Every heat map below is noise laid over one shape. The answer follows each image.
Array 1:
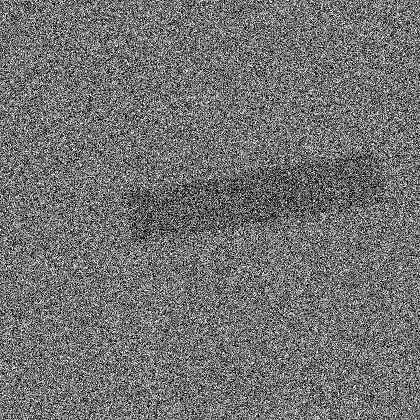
bar
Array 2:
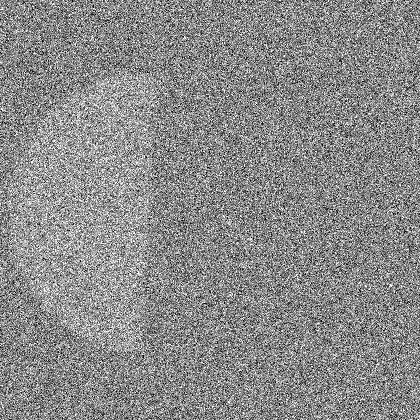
half disc
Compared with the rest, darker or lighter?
lighter
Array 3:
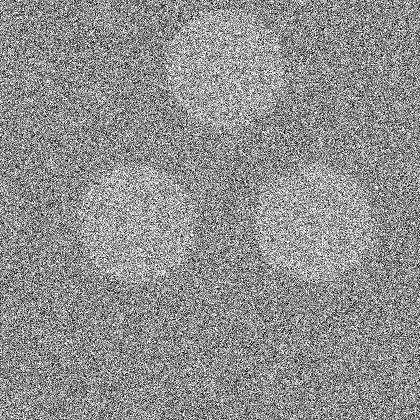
three dots
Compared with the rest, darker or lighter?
lighter
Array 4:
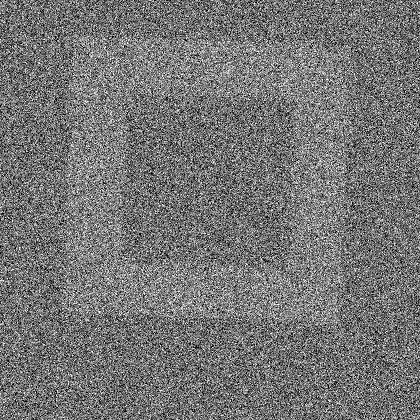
square frame
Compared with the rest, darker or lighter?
lighter
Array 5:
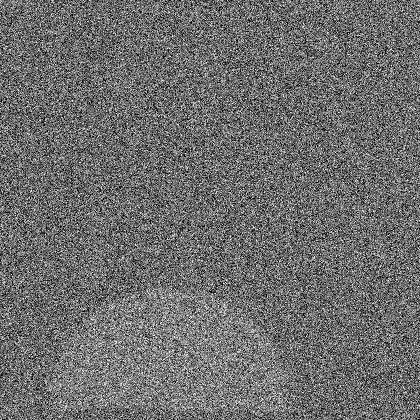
half disc
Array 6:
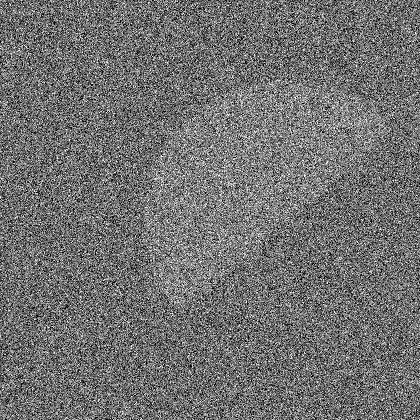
half disc
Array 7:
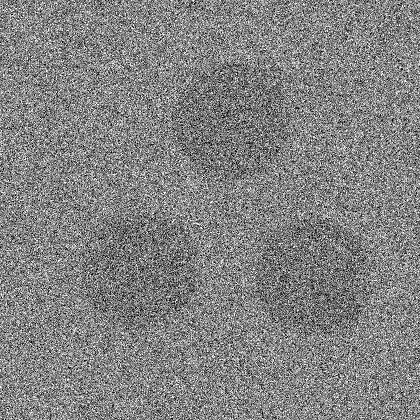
three dots
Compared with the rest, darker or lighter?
darker
